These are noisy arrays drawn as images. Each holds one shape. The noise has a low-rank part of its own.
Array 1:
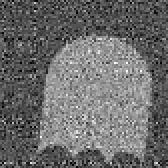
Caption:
light ghost
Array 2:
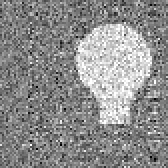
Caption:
light light bulb
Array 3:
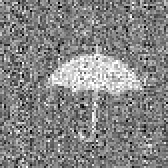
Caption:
light umbrella
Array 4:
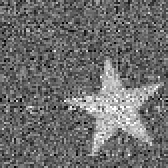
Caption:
light star
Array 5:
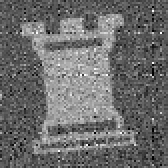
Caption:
light chess rook
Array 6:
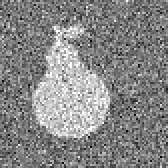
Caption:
light pear
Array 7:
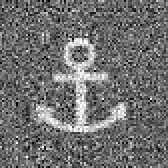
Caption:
light anchor
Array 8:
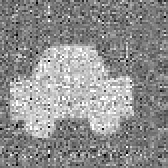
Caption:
light car
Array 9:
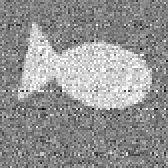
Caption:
light fish
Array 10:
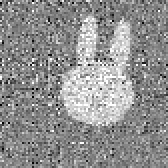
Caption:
light rabbit's head
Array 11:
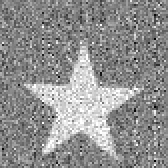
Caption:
light star
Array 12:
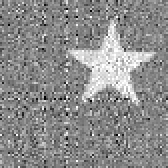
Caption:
light star
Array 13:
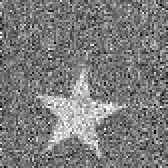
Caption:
light star
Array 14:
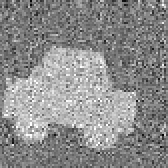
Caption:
light car
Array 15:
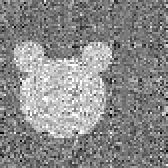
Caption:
light bear's head
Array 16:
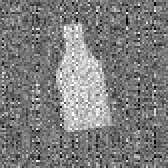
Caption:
light bottle
